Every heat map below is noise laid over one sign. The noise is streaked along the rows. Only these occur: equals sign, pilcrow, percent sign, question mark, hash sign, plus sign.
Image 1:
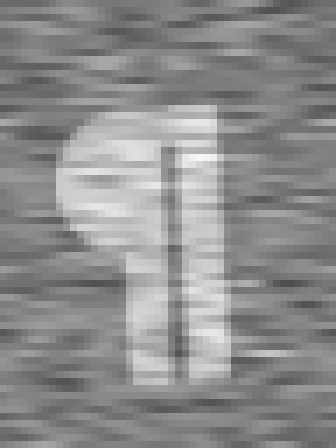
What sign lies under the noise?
pilcrow
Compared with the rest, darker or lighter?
lighter
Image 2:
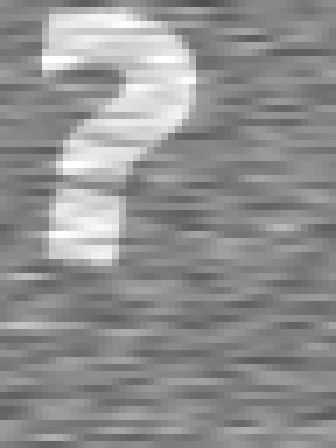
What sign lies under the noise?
question mark
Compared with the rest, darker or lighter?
lighter
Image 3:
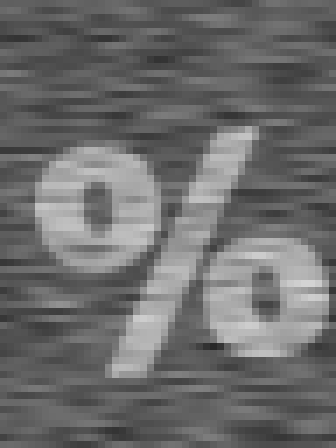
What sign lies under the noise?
percent sign
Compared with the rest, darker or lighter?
lighter
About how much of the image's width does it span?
nearly all
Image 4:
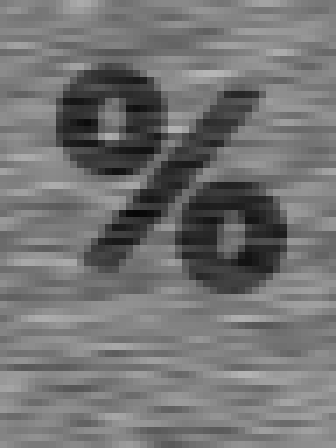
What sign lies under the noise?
percent sign
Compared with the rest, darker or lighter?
darker
